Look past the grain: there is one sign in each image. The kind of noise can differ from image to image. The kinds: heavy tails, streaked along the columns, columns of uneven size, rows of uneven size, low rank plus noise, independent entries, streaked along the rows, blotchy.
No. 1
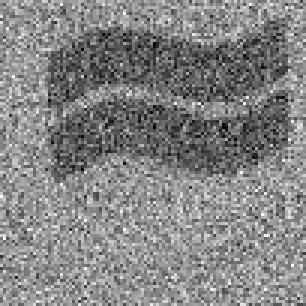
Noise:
low rank plus noise
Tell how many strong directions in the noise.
one
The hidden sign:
approximately sign
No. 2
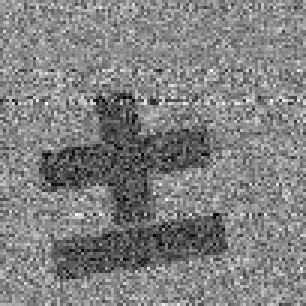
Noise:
rows of uneven size
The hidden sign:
plus-minus sign
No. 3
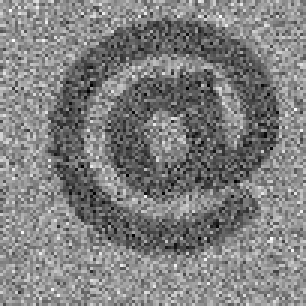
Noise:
low rank plus noise
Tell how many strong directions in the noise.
two
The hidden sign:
at sign
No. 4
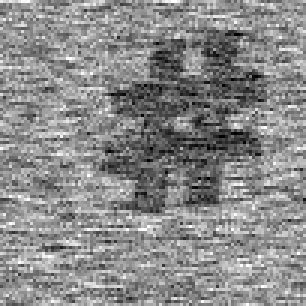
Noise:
streaked along the rows
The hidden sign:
hash sign
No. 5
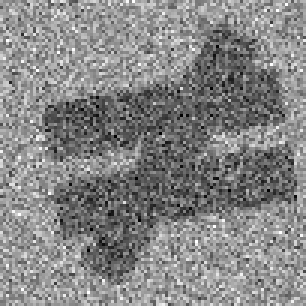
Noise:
independent entries
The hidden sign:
not-equal sign
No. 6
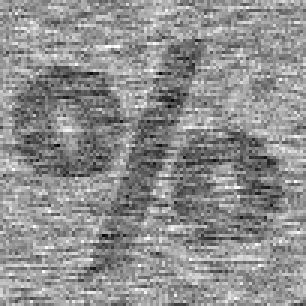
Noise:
streaked along the rows
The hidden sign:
percent sign
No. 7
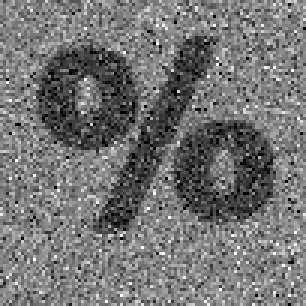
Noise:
heavy tails
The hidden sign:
percent sign
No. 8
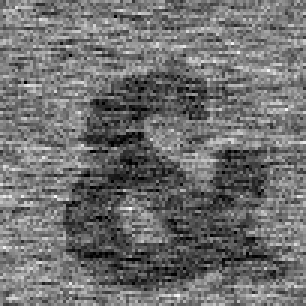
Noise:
streaked along the rows
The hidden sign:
ampersand
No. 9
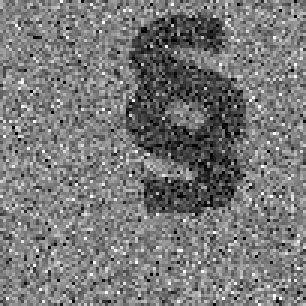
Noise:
heavy tails
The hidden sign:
section sign
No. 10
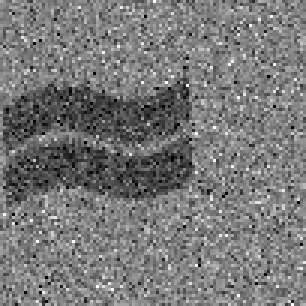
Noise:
heavy tails
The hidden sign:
approximately sign
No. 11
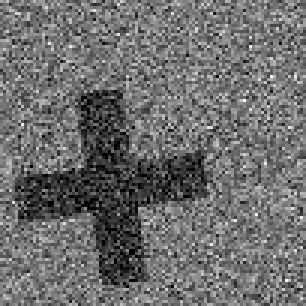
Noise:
low rank plus noise
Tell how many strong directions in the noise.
two
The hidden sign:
plus sign
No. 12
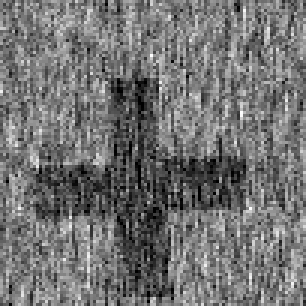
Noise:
streaked along the columns
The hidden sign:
plus sign
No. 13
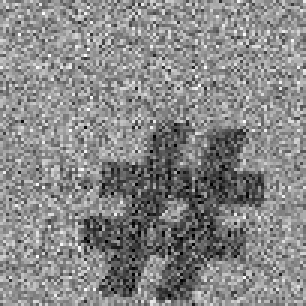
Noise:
low rank plus noise
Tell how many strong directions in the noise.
five to eight
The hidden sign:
hash sign
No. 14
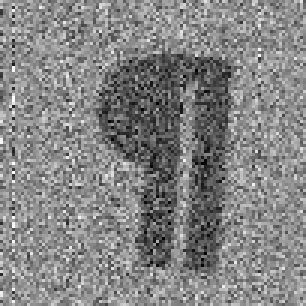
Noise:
columns of uneven size
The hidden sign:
pilcrow
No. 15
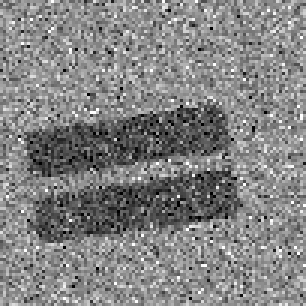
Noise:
heavy tails
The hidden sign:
equals sign
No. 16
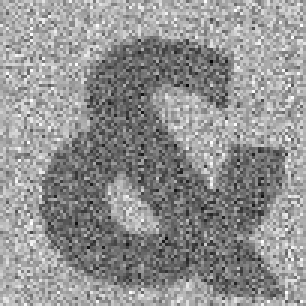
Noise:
columns of uneven size
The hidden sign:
ampersand
